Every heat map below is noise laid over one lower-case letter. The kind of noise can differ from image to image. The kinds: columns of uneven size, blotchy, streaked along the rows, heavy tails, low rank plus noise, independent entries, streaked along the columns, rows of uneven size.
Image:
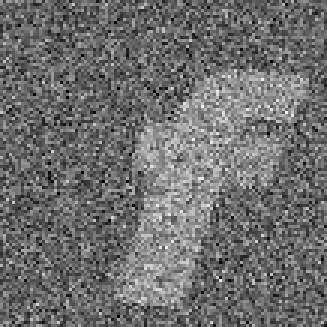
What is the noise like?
independent entries
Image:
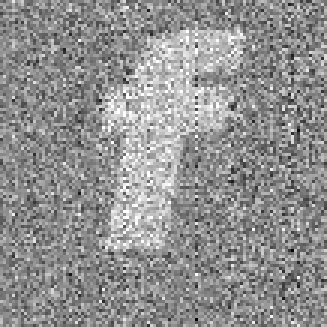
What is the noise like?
columns of uneven size
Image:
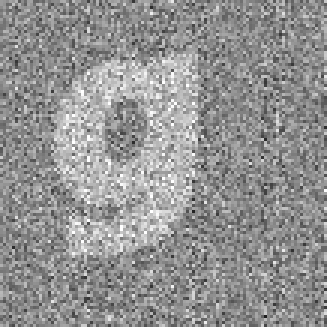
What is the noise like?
columns of uneven size
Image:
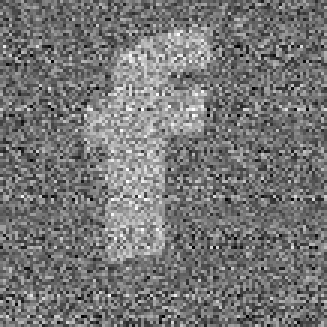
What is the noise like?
rows of uneven size
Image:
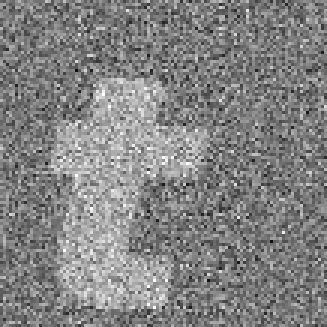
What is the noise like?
low rank plus noise
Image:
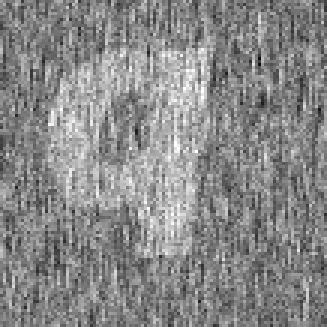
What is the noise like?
streaked along the columns
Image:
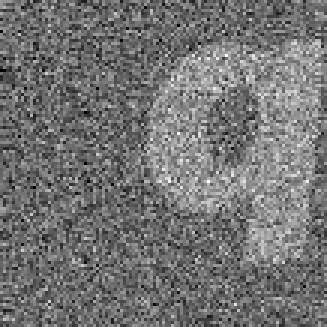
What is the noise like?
low rank plus noise
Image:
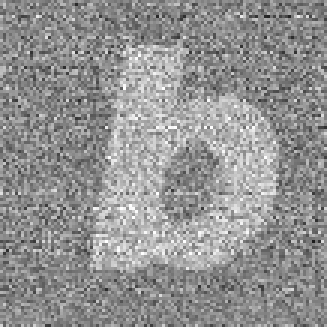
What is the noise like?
rows of uneven size
